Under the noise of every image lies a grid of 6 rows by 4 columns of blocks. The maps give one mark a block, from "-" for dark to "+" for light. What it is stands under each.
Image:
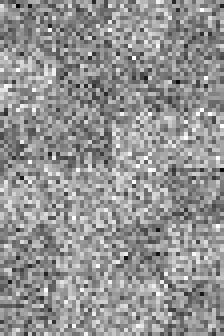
- - + -
+ - - -
- - + +
+ + + -
- + - +
- + + -
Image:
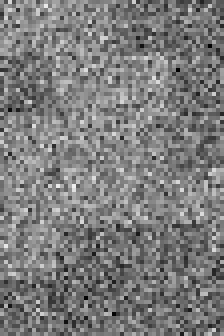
+ + - -
- + + -
+ + + -
+ + + +
+ - - -
- - - -
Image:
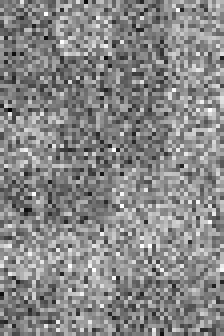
- + - +
- - - +
+ - - +
- - + +
+ + + +
- + - -
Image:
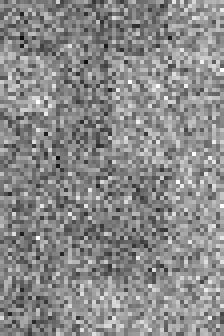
- - - +
+ - + +
- - + +
- - - +
- - - +
- + + +
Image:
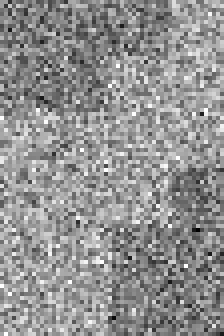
- - - +
- - + +
+ + + +
+ + + -
+ + - -
+ + - -
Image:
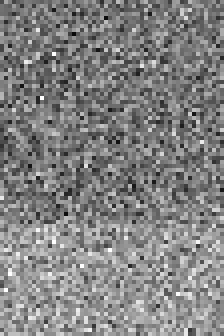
- - - -
- - - -
- - - -
- - - -
+ + + +
+ + + +
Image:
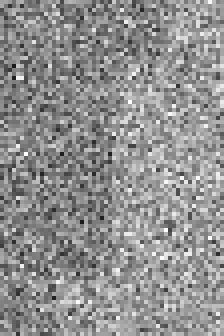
- - - +
- - + +
- - + +
- - + +
- - + +
- + + +
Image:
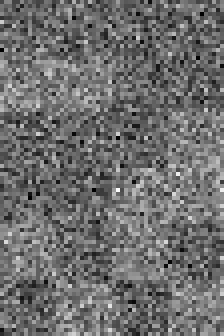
- - - -
+ + - -
- - - +
- - + +
+ - + -
- + - +
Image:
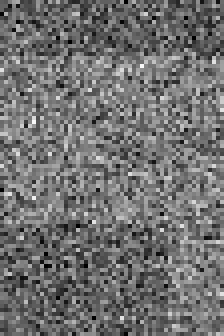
- - - -
+ + + +
+ + + +
+ + + +
- - - +
- - - +
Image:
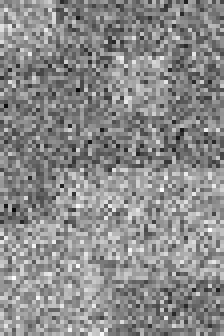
+ - - -
- - + -
- - - -
- + + +
+ + + +
+ + - -
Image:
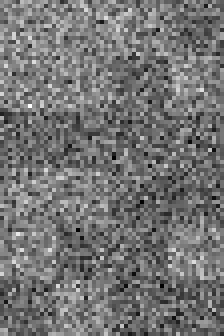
+ + + -
+ + - +
- - - -
+ + - -
+ - - +
- + - -
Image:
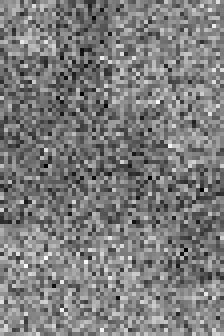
+ - + +
- - + +
- - - +
- - - -
+ + + -
+ + + +
